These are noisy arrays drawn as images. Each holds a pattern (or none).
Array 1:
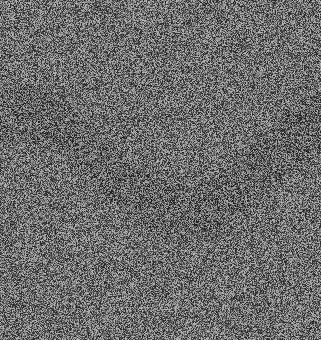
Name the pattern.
a wavy band
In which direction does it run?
left to right
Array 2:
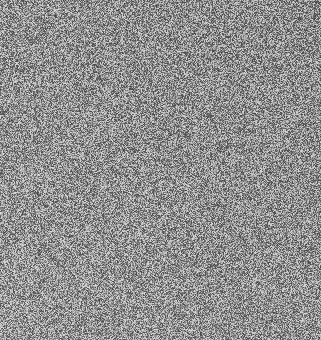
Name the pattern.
a smooth slope
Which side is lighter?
bottom left
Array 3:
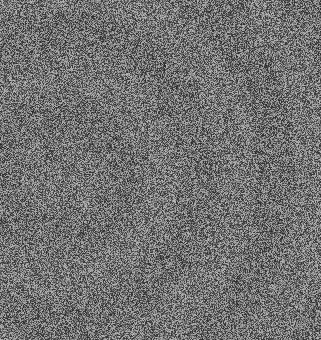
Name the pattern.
rings round one point
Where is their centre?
middle left
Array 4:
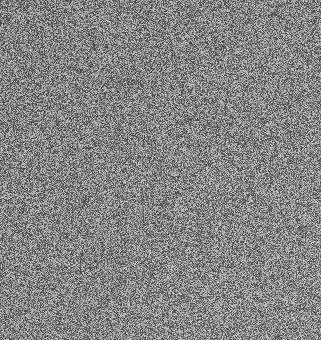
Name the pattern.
a smooth slope
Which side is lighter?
bottom right
